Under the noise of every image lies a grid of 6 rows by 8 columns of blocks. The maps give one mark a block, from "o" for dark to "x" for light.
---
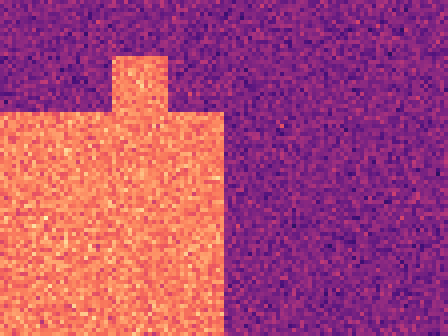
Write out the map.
oooooooo
ooxooooo
xxxxoooo
xxxxoooo
xxxxoooo
xxxxoooo
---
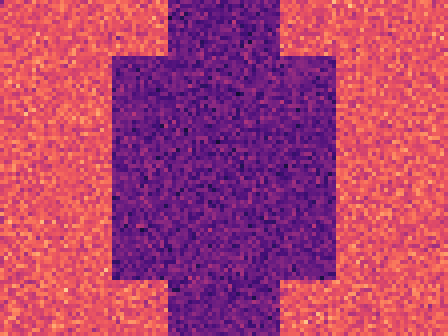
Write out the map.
xxxooxxx
xxooooxx
xxooooxx
xxooooxx
xxooooxx
xxxooxxx
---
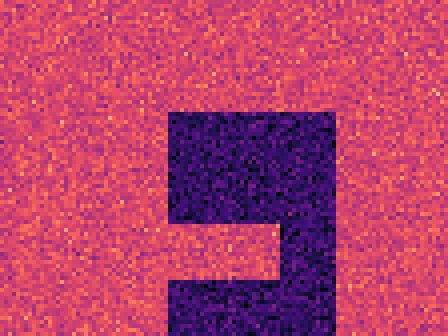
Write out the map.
xxxxxxxx
xxxxxxxx
xxxoooxx
xxxoooxx
xxxxxoxx
xxxoooxx
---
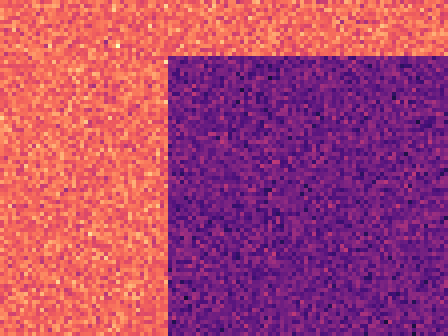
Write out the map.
xxxxxxxx
xxxooooo
xxxooooo
xxxooooo
xxxooooo
xxxooooo
